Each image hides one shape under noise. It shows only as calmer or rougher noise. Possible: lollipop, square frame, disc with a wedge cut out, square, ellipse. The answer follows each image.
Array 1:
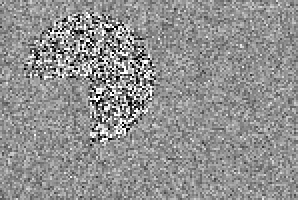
disc with a wedge cut out
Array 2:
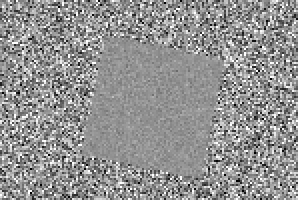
square
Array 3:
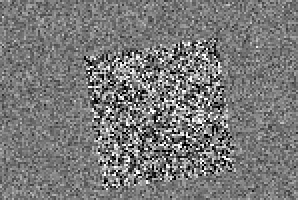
square
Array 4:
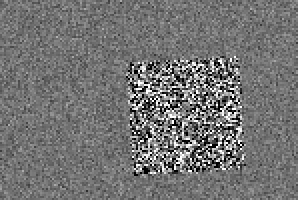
square
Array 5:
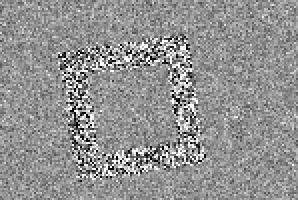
square frame
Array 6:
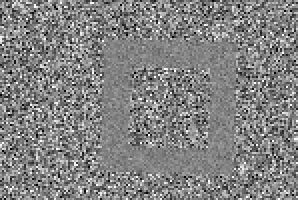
square frame
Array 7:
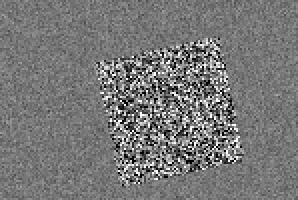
square
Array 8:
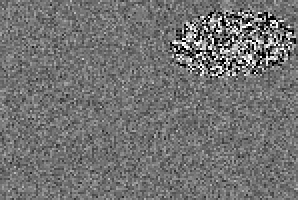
ellipse
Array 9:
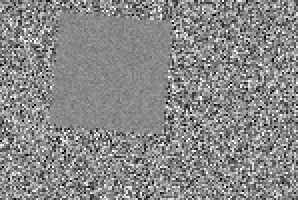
square
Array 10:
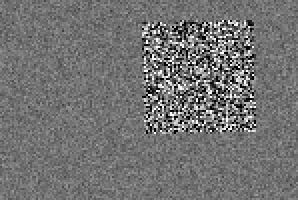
square
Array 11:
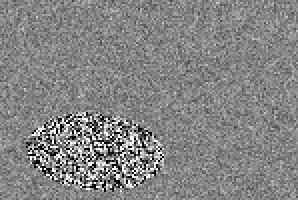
ellipse
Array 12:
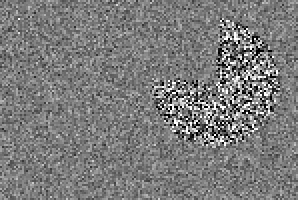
disc with a wedge cut out
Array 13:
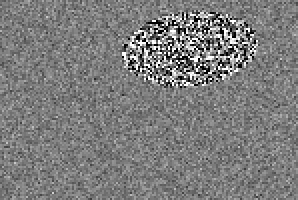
ellipse
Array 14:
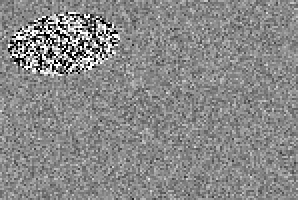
ellipse
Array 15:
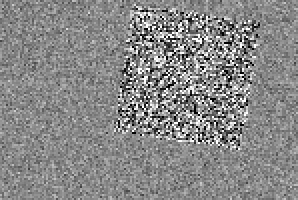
square
